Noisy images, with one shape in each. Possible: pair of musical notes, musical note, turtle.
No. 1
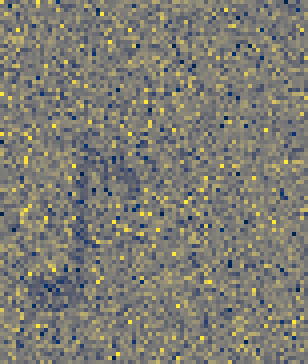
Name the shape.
musical note
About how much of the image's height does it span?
half
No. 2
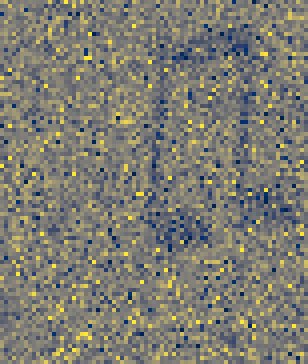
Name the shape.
pair of musical notes
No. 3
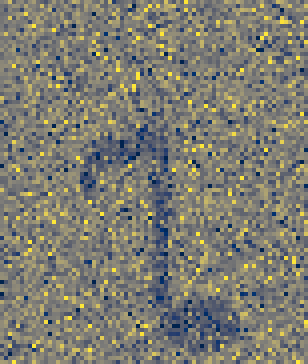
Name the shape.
musical note
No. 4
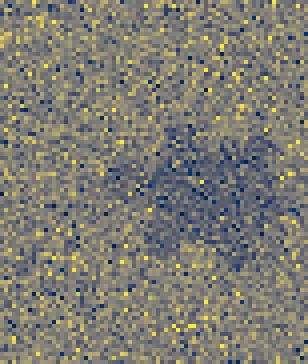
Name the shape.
turtle
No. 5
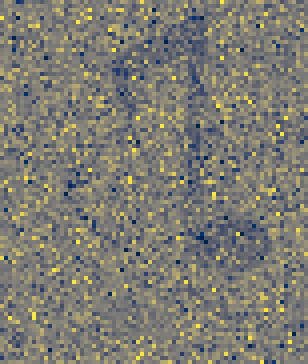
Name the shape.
musical note
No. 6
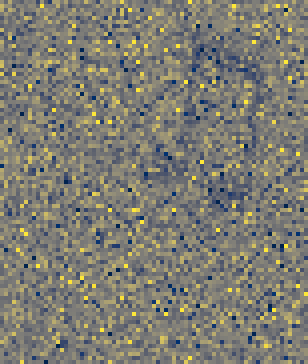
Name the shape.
pair of musical notes
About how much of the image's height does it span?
half
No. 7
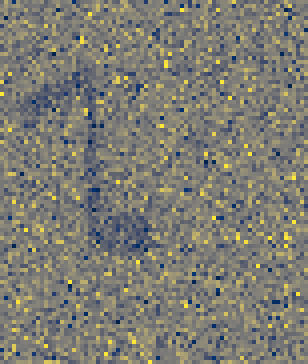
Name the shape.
musical note
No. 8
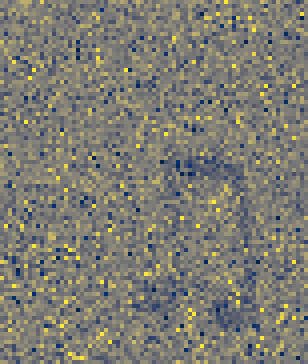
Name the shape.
pair of musical notes
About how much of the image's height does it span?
half
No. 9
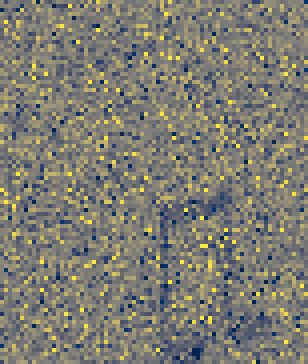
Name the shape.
pair of musical notes
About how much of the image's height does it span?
half
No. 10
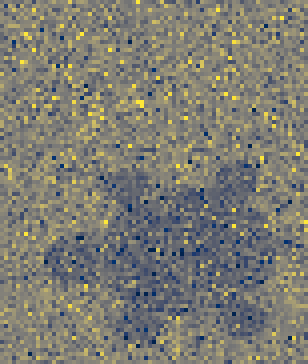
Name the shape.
turtle
